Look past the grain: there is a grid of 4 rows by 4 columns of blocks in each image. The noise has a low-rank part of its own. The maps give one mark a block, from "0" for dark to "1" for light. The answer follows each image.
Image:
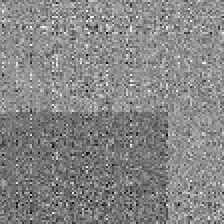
1 1 1 1
1 1 1 1
0 0 0 1
0 0 0 1
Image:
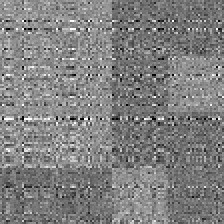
1 1 0 0
1 1 0 1
1 1 0 0
0 0 1 0
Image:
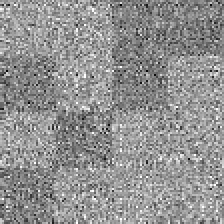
1 1 0 0
0 1 0 1
1 0 1 1
0 1 1 1
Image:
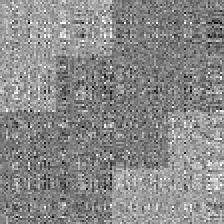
1 1 0 0
1 0 0 0
0 0 0 1
0 0 1 1
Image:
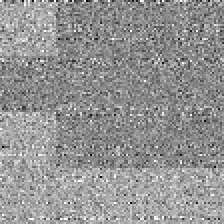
1 0 0 0
0 0 0 0
1 0 0 0
1 1 1 1
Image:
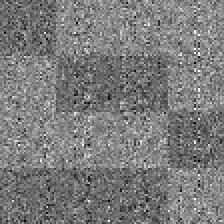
0 1 1 1
1 0 0 1
1 1 1 0
0 0 0 1
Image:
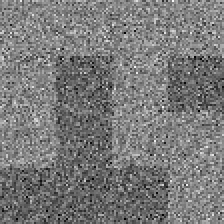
1 1 1 1
1 0 1 0
1 0 1 1
0 0 0 1
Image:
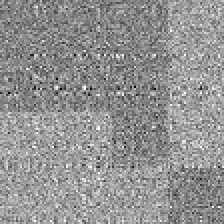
0 0 0 1
0 0 0 1
1 1 0 1
1 1 1 0
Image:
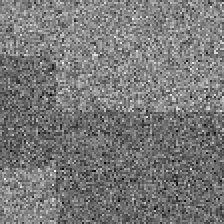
1 1 1 1
0 1 1 1
0 0 0 0
1 0 0 0
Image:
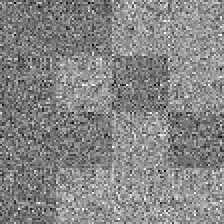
0 0 1 1
0 1 0 1
0 0 1 0
0 1 1 1
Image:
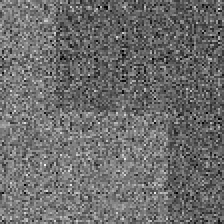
1 0 0 0
1 0 0 0
1 1 1 0
1 1 1 0
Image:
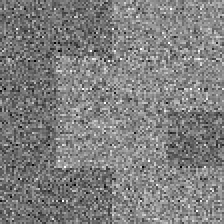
0 0 1 1
0 1 1 1
0 1 1 0
0 0 1 1
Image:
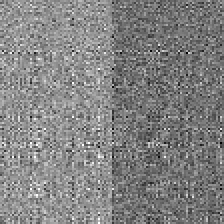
1 1 0 0
1 1 0 0
1 1 0 0
1 1 0 0
